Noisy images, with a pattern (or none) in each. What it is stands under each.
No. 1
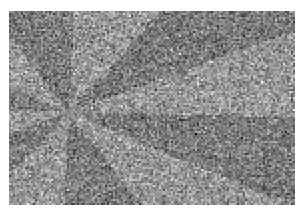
spokes from one point
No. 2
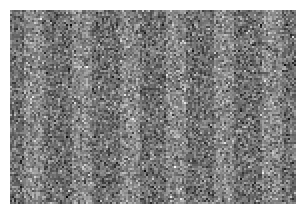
vertical stripes
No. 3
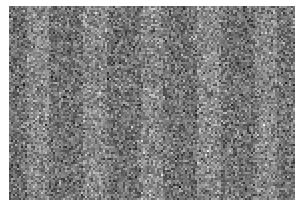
vertical stripes
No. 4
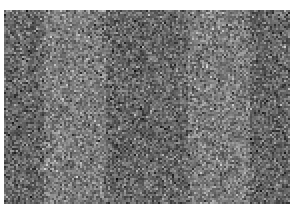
vertical stripes
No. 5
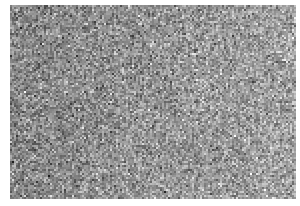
a smooth slope
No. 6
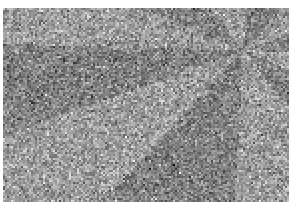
spokes from one point
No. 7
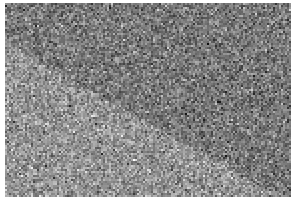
a sharp edge
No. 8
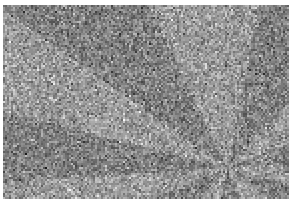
spokes from one point
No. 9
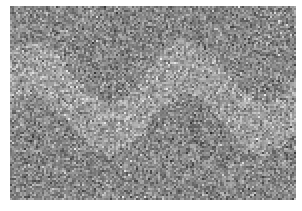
a wavy band
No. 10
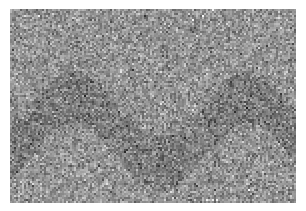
a wavy band
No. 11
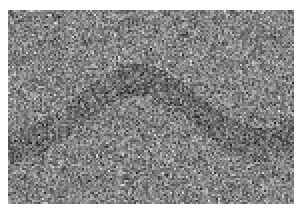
a wavy band
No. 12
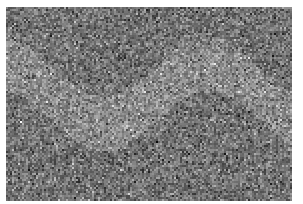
a wavy band
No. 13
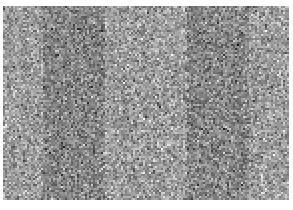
vertical stripes
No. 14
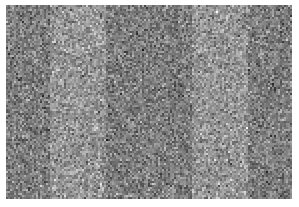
vertical stripes
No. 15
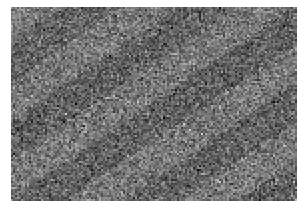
diagonal stripes
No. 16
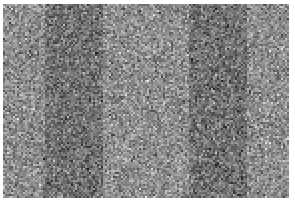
vertical stripes
